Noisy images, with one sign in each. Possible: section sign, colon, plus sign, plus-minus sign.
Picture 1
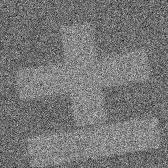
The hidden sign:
plus-minus sign
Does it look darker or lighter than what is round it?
lighter
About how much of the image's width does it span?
nearly all
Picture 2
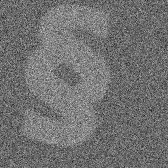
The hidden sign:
section sign
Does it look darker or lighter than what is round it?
lighter
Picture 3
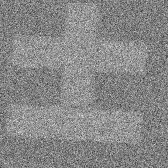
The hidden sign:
plus-minus sign
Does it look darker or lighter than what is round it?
lighter
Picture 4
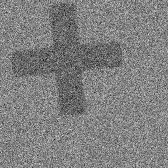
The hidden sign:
plus sign
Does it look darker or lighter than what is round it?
darker
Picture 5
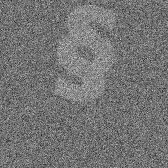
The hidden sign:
section sign
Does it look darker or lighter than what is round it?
lighter
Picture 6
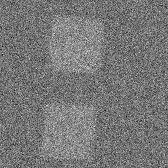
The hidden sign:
colon
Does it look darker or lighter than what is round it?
lighter
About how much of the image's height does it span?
nearly all
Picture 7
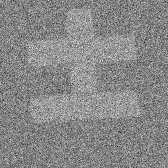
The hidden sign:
plus-minus sign
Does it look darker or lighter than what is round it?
lighter
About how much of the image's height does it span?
two thirds
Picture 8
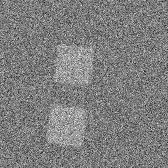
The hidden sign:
colon
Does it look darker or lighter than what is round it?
lighter
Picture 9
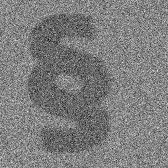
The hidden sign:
section sign
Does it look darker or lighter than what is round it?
darker
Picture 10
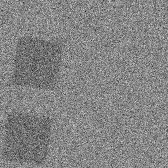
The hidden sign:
colon
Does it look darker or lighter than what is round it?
darker
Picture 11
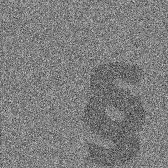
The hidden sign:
section sign
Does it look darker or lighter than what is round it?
darker
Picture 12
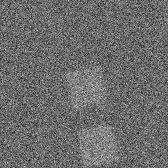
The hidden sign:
colon
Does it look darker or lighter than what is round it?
lighter
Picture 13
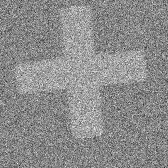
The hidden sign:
plus sign
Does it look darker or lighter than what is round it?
lighter
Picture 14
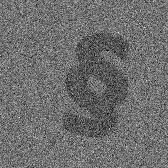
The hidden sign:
section sign
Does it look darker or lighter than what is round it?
darker
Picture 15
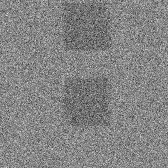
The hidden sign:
colon
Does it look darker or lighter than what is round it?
darker
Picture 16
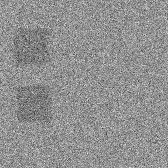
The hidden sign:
colon
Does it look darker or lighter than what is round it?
darker
